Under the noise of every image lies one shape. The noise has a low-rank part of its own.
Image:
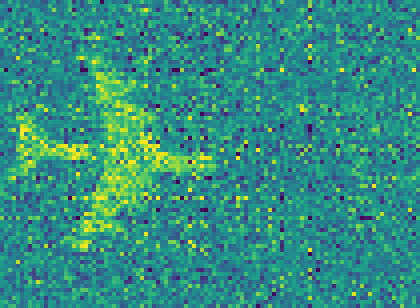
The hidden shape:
airplane
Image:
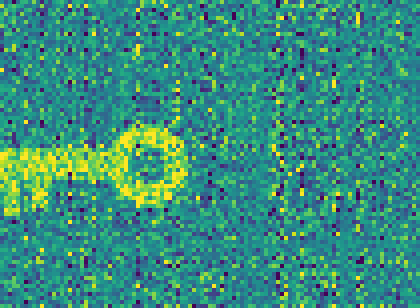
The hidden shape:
key
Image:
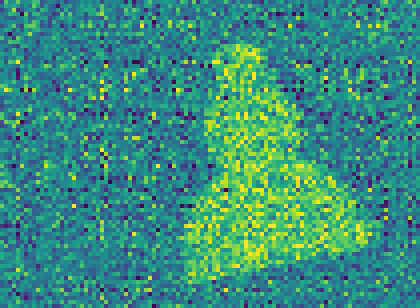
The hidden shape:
chess pawn
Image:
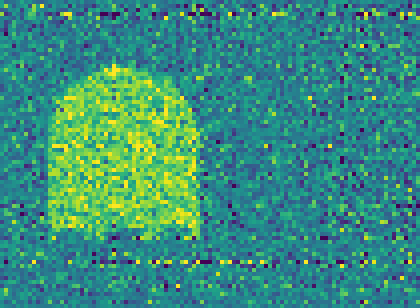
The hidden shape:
ghost
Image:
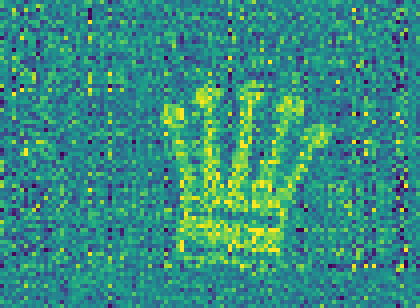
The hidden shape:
chess queen
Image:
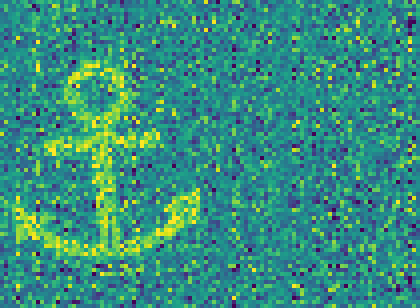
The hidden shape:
anchor
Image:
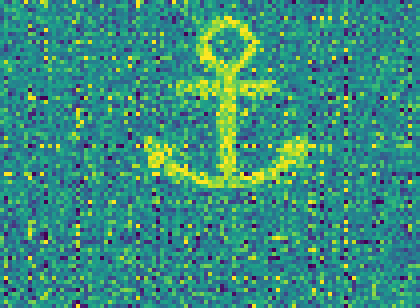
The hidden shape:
anchor
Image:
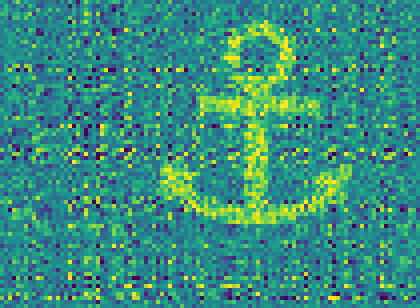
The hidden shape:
anchor
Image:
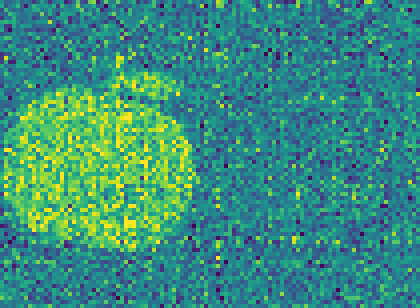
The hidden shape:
apple
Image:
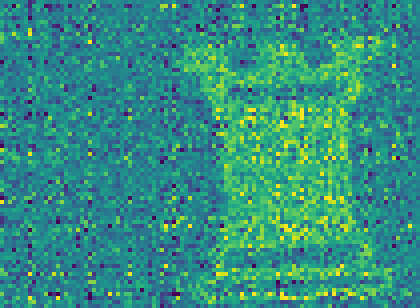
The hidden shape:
chess rook
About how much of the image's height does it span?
nearly all
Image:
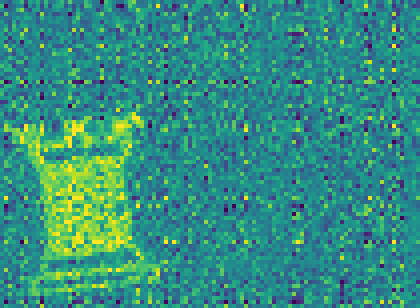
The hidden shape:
chess rook
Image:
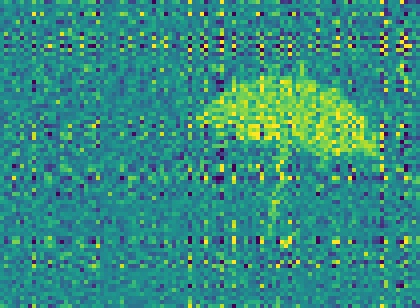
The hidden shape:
umbrella
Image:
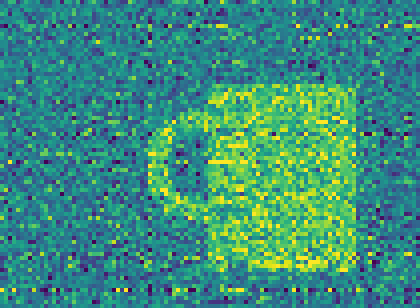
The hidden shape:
cup
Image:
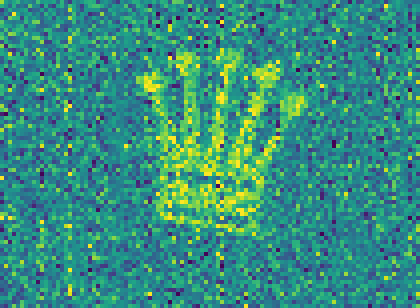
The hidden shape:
chess queen
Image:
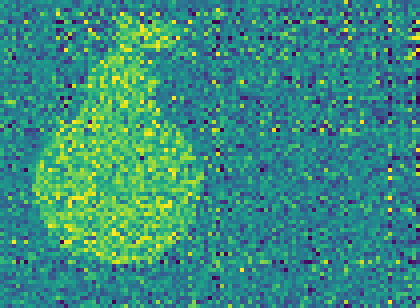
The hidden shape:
pear
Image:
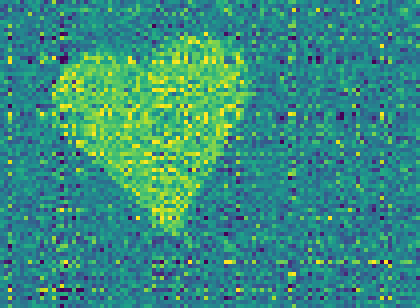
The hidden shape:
heart
